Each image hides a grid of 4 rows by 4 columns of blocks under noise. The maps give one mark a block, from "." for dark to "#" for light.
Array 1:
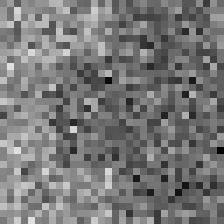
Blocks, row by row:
##..
#...
#...
##..
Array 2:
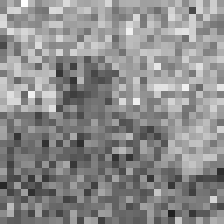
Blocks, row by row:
####
#.##
...#
....
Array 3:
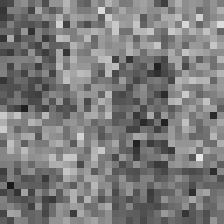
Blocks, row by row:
.###
.#.#
##.#
.#..
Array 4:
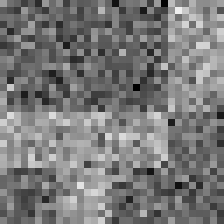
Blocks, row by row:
...#
...#
###.
.#..
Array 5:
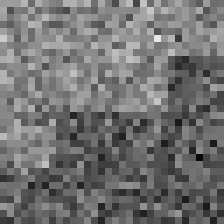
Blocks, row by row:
####
###.
#...
....
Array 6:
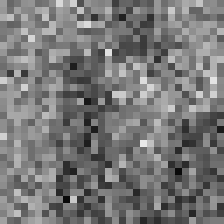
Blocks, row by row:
##.#
#.##
#.#.
#...
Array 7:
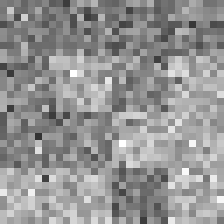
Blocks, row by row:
....
.#.#
..##
##.#
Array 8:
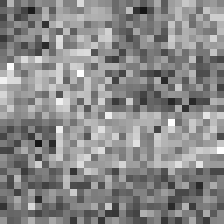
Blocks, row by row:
.#.#
##..
.###
....
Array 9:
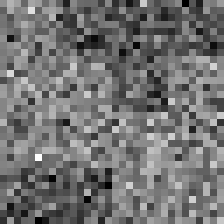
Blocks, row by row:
#...
##.#
####
..##
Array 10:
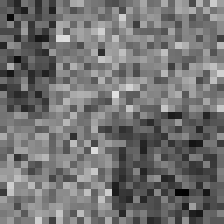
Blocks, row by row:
.###
.###
##..
##..
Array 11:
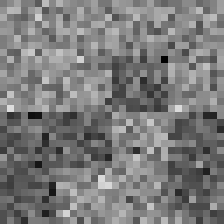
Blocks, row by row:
####
##.#
..#.
.##.
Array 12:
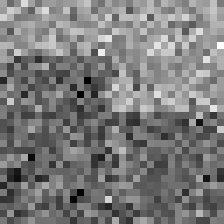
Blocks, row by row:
####
..##
....
....
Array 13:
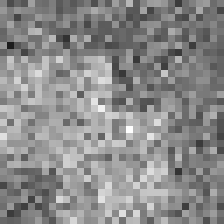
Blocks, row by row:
....
##..
###.
.##.
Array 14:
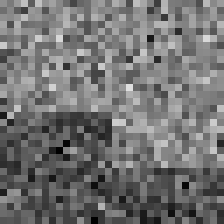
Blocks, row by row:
####
####
..##
....
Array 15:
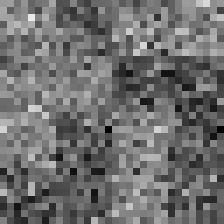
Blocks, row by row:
#.##
##..
#.#.
..#.
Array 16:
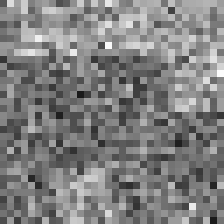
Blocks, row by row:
####
...#
....
.#..
